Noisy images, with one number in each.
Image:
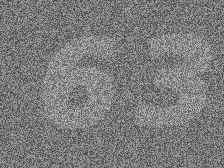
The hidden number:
63
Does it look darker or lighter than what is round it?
lighter
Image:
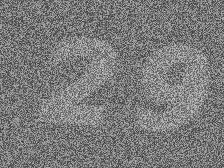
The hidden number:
29
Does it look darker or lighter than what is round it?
lighter
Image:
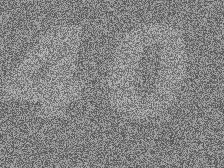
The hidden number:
40
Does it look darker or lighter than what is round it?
lighter
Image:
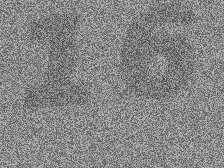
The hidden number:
16
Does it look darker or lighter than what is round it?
darker
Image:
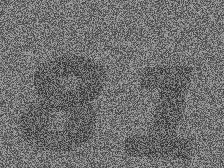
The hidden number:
81
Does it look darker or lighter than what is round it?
darker
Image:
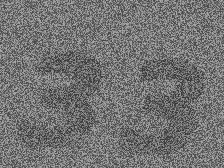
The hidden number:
33
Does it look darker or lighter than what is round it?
darker
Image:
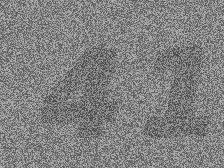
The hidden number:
41
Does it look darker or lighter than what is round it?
darker
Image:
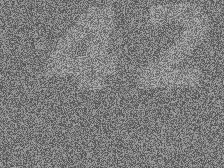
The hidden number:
42
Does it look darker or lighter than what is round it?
lighter
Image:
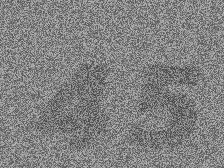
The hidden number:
45
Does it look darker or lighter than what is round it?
darker
